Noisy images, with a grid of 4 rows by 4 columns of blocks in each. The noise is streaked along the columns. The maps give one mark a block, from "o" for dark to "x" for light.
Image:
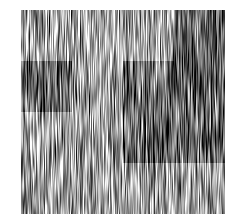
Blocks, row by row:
x x x o
o x o o
x x o o
x x x x
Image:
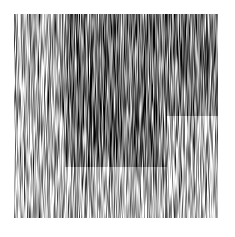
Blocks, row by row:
x o o o
x o o o
x o o x
x x x x
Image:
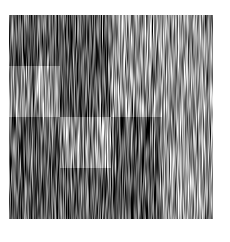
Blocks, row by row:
o o x x
x o x x
o x o x
o o o x
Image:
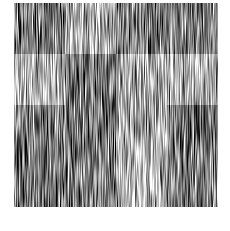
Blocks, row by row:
o x o o
x o x x
o o x o
o o x o
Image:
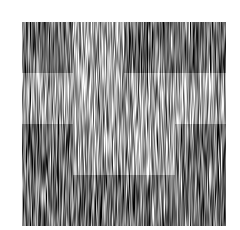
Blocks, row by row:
o x o o
x x x x
o x x o
o o o o
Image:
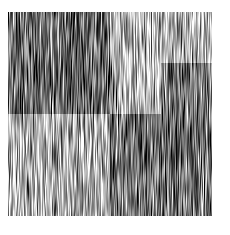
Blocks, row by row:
o o x x
o o x o
x x o o
x x o o
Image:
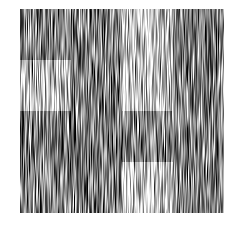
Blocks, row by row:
o o x o
x o x o
o o o o
o o x o
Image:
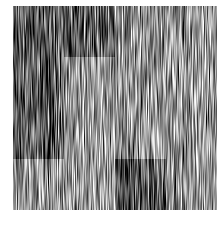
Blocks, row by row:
o o x x
o x x x
o x x x
x x o x
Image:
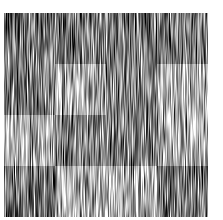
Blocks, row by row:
o o o o
o x o x
x o o x
o x x o
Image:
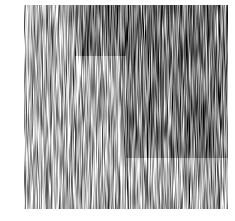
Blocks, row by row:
x o o o
x x o o
x x o o
x x x x
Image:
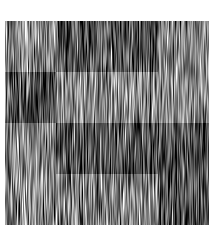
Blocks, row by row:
x o o x
o x x x
x o o o
x x x o
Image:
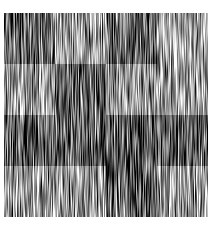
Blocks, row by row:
o x o x
x o x x
o o o o
x x o x
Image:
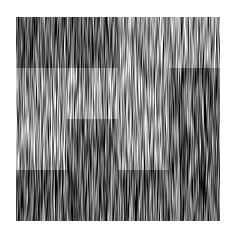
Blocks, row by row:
o o x x
x x x o
x o x o
o o o o
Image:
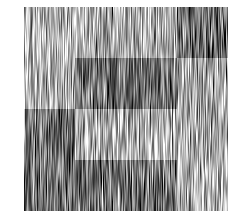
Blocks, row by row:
x x x o
x o o x
o x x x
o o o x
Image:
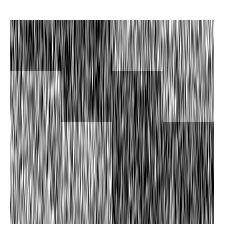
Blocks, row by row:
o o x x
x o o x
x x o o
x x o o
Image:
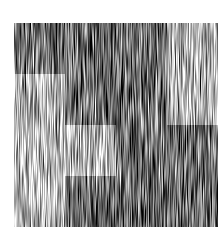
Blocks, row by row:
o o o x
x o o x
x x o o
x o o o
